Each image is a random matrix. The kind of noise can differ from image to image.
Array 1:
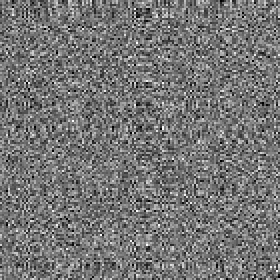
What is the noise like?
low rank plus noise
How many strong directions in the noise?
two
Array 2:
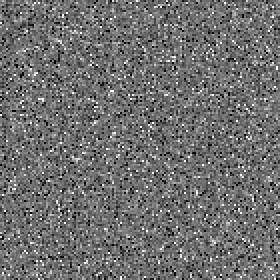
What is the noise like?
heavy tails
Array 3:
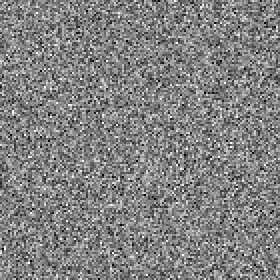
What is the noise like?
independent entries
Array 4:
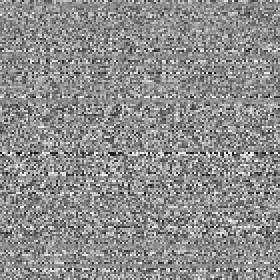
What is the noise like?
rows of uneven size
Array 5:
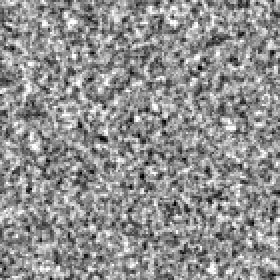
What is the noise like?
blotchy
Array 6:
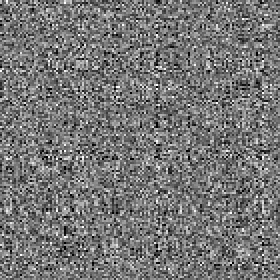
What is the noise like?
low rank plus noise
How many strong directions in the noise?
five to eight
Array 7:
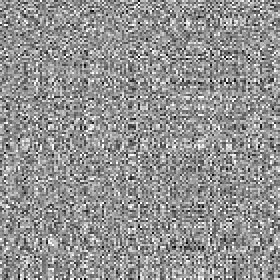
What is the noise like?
low rank plus noise
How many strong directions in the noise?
two
